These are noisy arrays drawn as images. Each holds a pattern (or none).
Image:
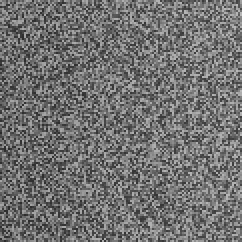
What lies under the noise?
a smooth slope
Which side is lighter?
right
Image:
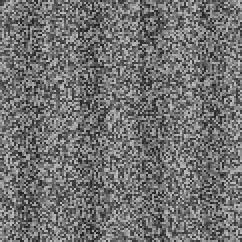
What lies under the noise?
vertical stripes
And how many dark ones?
4
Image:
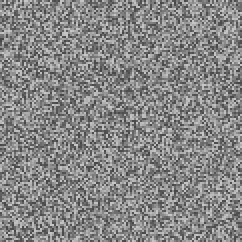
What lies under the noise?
only noise
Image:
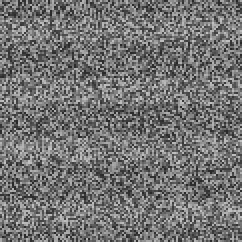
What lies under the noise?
horizontal stripes
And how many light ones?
4
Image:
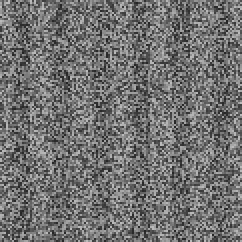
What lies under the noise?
vertical stripes
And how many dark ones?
6
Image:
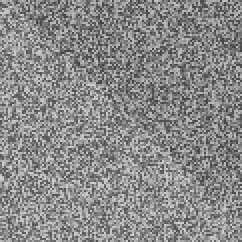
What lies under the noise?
a sharp edge
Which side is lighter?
bottom left
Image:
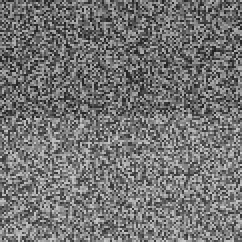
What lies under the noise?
a sharp edge
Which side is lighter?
bottom
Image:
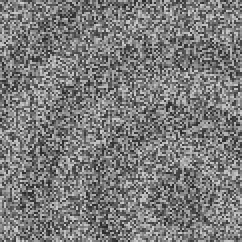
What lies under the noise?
rings round one point
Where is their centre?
bottom right
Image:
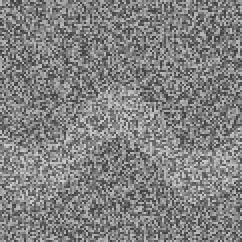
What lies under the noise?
a wavy band
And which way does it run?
left to right
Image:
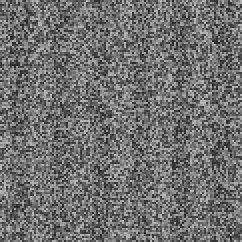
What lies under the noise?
vertical stripes
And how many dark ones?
6
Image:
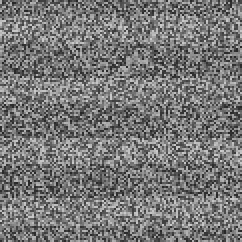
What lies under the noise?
horizontal stripes
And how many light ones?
4
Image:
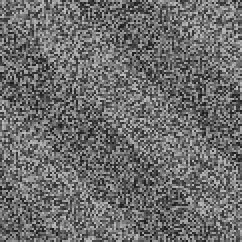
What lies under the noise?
diagonal stripes
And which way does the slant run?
top left to bottom right
